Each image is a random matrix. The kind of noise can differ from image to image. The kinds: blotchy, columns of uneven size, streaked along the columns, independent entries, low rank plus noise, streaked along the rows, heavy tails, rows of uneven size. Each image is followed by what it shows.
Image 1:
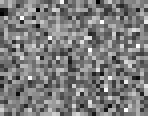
independent entries
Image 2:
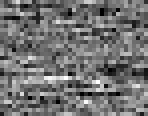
streaked along the rows
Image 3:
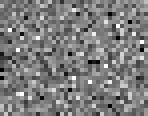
heavy tails
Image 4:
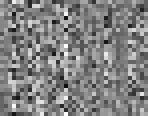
columns of uneven size
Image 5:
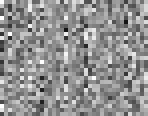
columns of uneven size
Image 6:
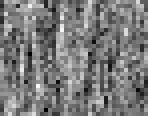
streaked along the columns
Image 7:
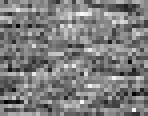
streaked along the rows
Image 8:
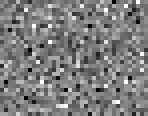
heavy tails
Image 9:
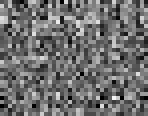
low rank plus noise
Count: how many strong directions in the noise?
three or four
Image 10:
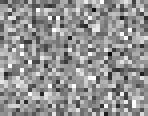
independent entries
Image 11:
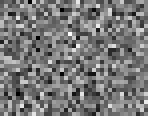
low rank plus noise
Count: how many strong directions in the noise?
five to eight
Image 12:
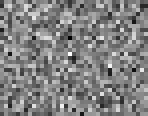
low rank plus noise
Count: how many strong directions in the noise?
one
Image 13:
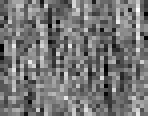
streaked along the columns
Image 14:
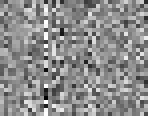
columns of uneven size
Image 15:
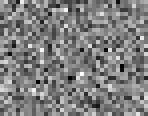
independent entries
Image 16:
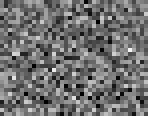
independent entries
